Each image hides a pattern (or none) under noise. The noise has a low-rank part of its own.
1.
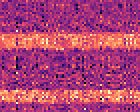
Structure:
bands of rows
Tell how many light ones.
2
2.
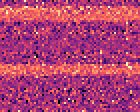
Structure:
bands of rows
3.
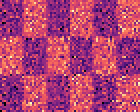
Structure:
a checkerboard
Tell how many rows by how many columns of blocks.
3 by 6
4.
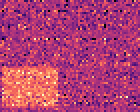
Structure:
one block
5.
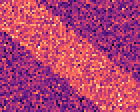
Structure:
a diagonal band
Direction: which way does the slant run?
top left to bottom right
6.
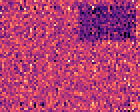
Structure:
one block
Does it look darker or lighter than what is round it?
darker
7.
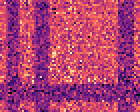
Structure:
bands of rows crossing bands of columns
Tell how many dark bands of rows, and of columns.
1 and 3
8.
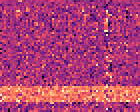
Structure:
one band of rows
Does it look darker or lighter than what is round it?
lighter
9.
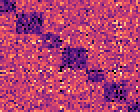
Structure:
blocks along the diagonal
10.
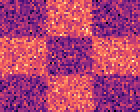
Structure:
a checkerboard
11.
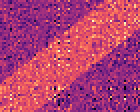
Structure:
a diagonal band
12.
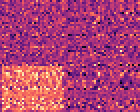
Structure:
one block
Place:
bottom left
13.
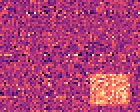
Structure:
one block
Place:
bottom right
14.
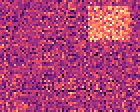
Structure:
one block
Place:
top right
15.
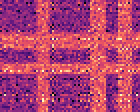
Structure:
bands of rows crossing bands of columns
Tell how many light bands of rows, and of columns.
2 and 3
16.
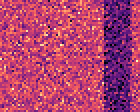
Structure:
one band of columns
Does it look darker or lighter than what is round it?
darker
